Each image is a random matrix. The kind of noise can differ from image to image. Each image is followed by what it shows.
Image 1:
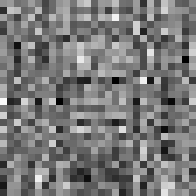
low rank plus noise
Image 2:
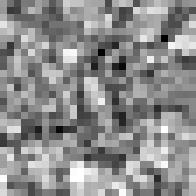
blotchy
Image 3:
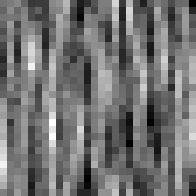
streaked along the columns
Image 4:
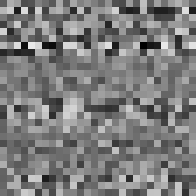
rows of uneven size
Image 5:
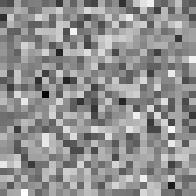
independent entries
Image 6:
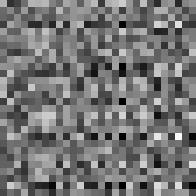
low rank plus noise
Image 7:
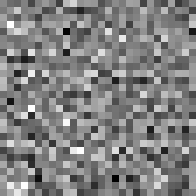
low rank plus noise
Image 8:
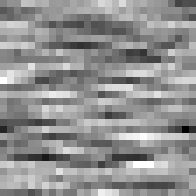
streaked along the rows
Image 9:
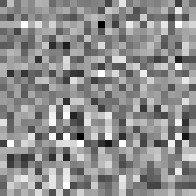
low rank plus noise
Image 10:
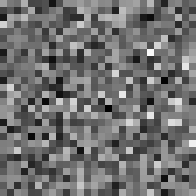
independent entries
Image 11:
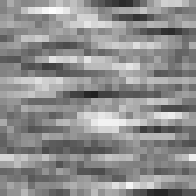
streaked along the rows
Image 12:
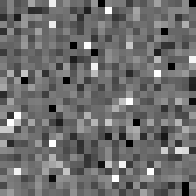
heavy tails
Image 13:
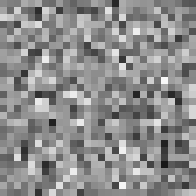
low rank plus noise
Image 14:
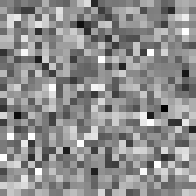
independent entries
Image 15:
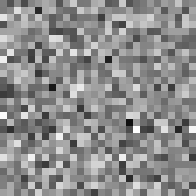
low rank plus noise
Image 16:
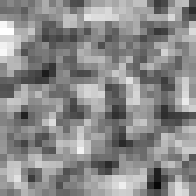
blotchy
